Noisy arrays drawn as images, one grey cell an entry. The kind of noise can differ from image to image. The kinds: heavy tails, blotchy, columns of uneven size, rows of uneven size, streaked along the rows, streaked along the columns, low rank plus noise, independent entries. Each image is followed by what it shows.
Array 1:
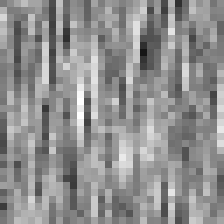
streaked along the columns
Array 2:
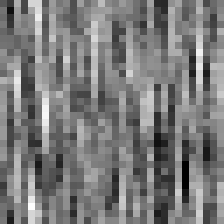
streaked along the columns
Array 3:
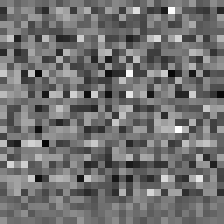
rows of uneven size
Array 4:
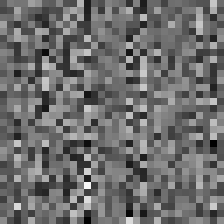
columns of uneven size
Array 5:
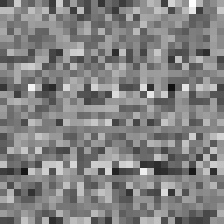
rows of uneven size
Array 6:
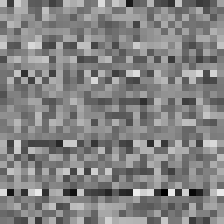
rows of uneven size
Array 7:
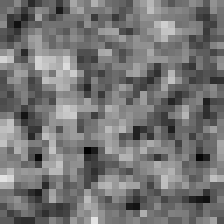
blotchy
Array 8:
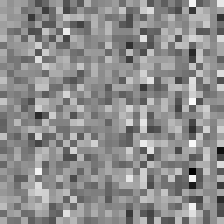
columns of uneven size
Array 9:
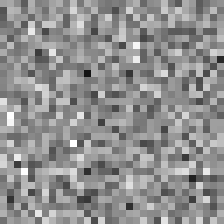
independent entries
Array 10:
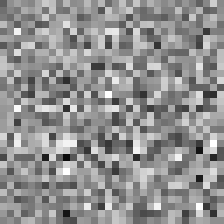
low rank plus noise
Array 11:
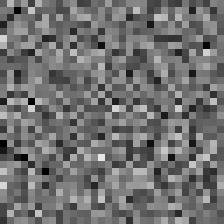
low rank plus noise
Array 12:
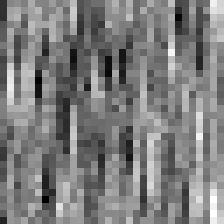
streaked along the columns
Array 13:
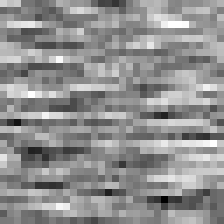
streaked along the rows
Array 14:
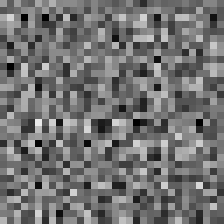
low rank plus noise
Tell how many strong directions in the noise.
two
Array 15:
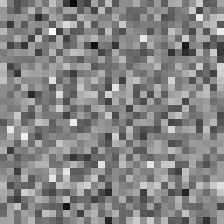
low rank plus noise
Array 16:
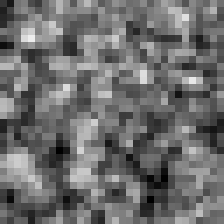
blotchy
